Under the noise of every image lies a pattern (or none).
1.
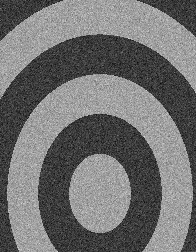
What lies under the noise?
rings round one point
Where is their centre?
bottom middle
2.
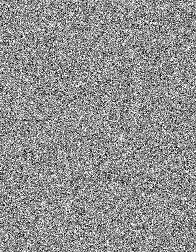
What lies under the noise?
only noise
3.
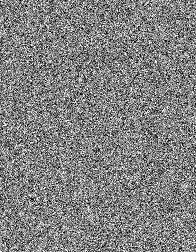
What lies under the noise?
only noise
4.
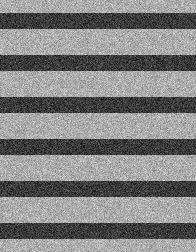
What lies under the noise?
horizontal stripes
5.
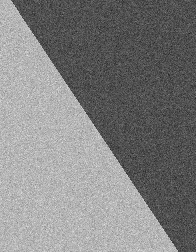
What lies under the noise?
a sharp edge
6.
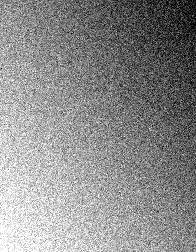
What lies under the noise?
a smooth slope
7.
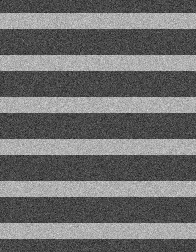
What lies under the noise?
horizontal stripes
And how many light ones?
6
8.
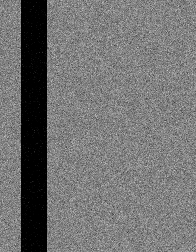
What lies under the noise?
one vertical stripe
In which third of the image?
left
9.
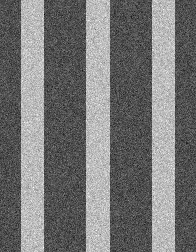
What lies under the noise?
vertical stripes
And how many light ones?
3
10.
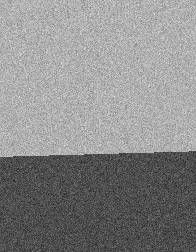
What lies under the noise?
a sharp edge
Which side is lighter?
top
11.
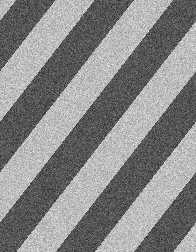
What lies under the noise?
diagonal stripes
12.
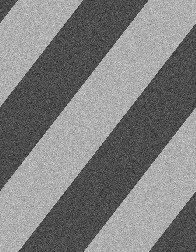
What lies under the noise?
diagonal stripes
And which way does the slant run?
bottom left to top right
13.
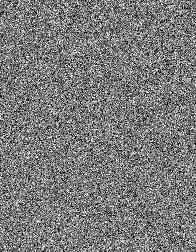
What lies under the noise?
only noise
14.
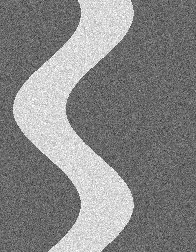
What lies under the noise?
a wavy band
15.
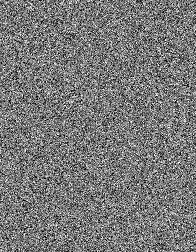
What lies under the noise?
only noise
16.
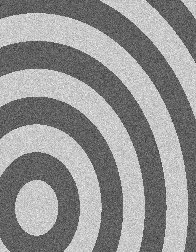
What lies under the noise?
rings round one point
